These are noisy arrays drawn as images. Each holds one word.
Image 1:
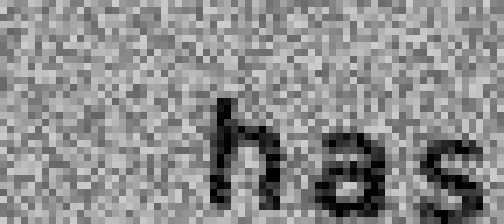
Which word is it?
has
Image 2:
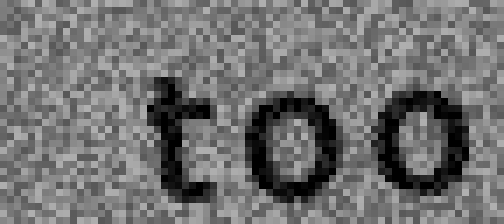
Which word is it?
too
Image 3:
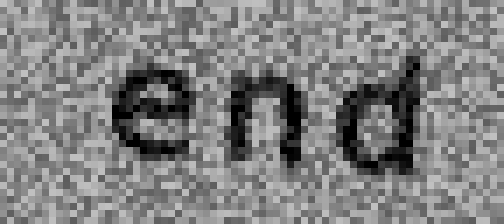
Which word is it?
end
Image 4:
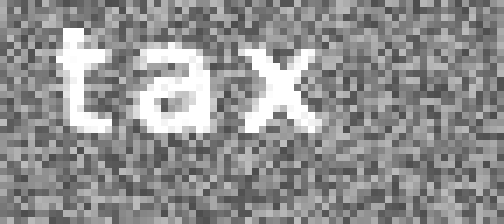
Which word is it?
tax
